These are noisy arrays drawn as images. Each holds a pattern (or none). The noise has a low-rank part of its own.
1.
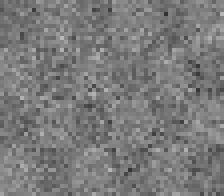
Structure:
a checkerboard
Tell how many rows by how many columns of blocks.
4 by 6
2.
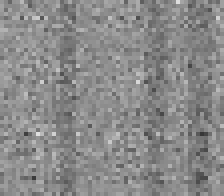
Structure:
bands of columns
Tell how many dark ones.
3
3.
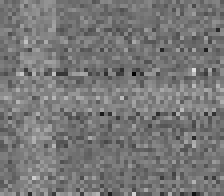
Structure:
bands of rows crossing bands of columns
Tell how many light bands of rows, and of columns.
1 and 1
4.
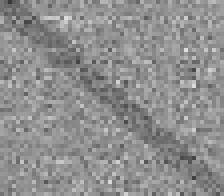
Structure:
a diagonal band
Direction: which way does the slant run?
top left to bottom right
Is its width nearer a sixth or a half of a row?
a sixth
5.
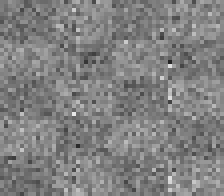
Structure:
a checkerboard
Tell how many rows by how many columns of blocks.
5 by 4
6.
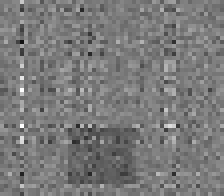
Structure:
one block
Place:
bottom middle
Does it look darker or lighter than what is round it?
darker
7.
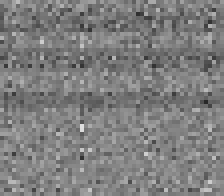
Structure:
bands of rows
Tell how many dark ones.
3
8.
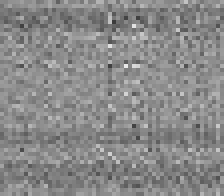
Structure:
bands of rows
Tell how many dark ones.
3
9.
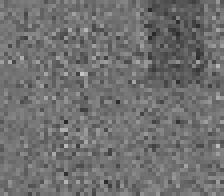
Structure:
one block
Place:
top right
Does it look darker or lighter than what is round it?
darker
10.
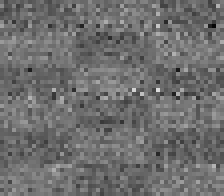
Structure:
a checkerboard
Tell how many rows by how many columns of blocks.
6 by 3
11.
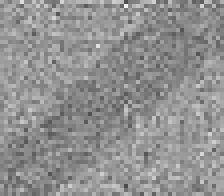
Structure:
a diagonal band
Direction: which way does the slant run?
bottom left to top right
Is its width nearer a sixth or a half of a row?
a half
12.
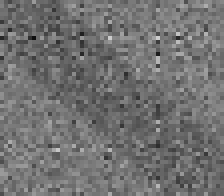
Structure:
a diagonal band
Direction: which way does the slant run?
top left to bottom right
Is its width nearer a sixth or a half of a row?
a half
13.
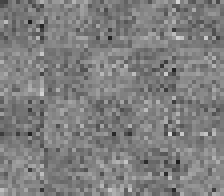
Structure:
a checkerboard
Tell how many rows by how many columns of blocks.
4 by 5
